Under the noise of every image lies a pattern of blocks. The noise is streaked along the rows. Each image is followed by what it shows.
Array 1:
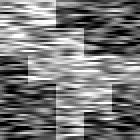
mirrored about the diagonal from the top left
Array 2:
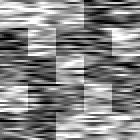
the same after a half turn
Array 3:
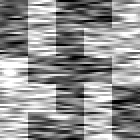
the same after a half turn
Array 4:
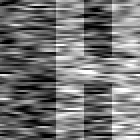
top and bottom mirror each other
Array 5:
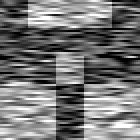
left and right mirror each other
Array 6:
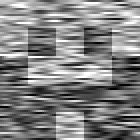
left and right mirror each other
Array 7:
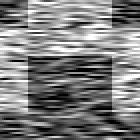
left and right mirror each other
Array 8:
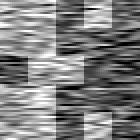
top and bottom mirror each other
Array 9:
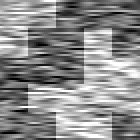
mirrored about the diagonal from the top left
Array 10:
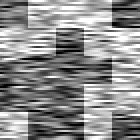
mirrored about the diagonal from the bottom left
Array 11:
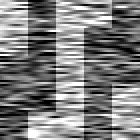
the same after a half turn
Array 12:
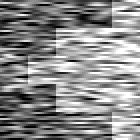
top and bottom mirror each other
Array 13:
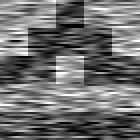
left and right mirror each other
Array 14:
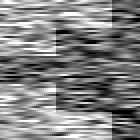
top and bottom mirror each other
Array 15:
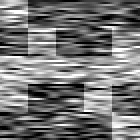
the same after a half turn
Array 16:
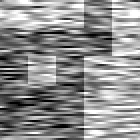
no symmetry
